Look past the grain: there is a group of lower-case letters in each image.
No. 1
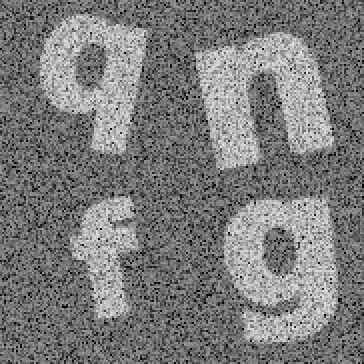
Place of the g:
bottom right
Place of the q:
top left
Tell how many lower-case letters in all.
4
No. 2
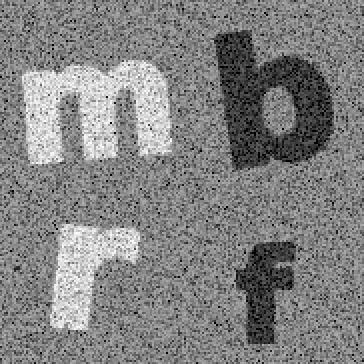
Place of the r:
bottom left
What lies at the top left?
m
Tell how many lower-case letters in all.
4
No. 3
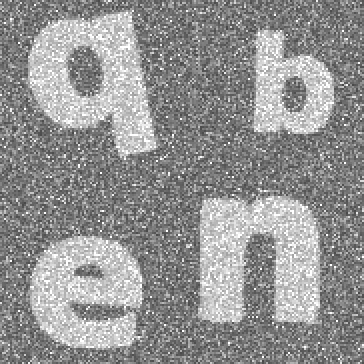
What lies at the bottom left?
e
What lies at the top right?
b
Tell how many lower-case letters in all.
4
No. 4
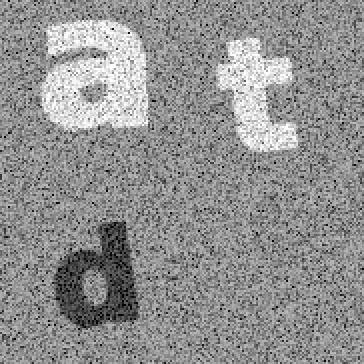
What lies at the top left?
a
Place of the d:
bottom left
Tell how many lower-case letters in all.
3
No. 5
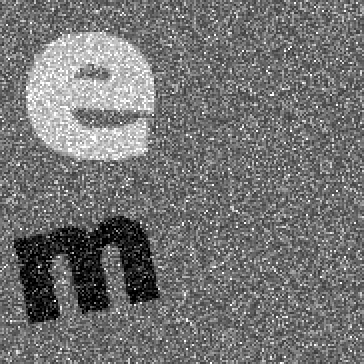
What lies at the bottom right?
nothing
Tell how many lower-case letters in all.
2
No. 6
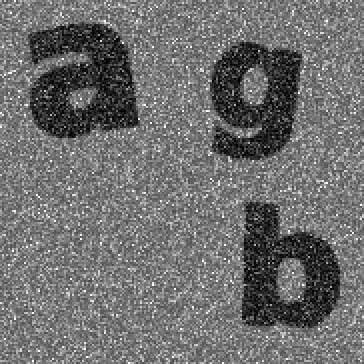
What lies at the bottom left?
nothing
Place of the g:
top right
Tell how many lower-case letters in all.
3
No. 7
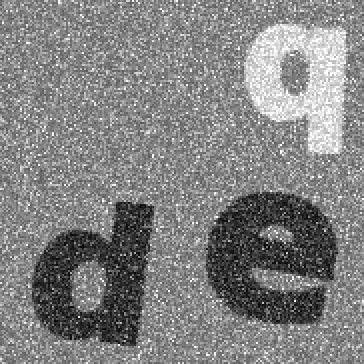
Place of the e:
bottom right
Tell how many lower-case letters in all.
3
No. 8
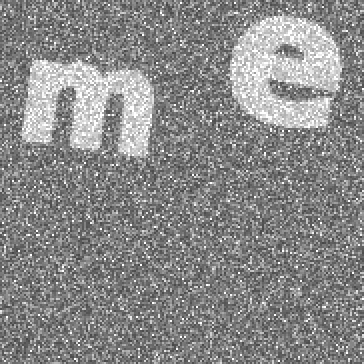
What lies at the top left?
m
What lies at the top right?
e
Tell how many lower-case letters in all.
2
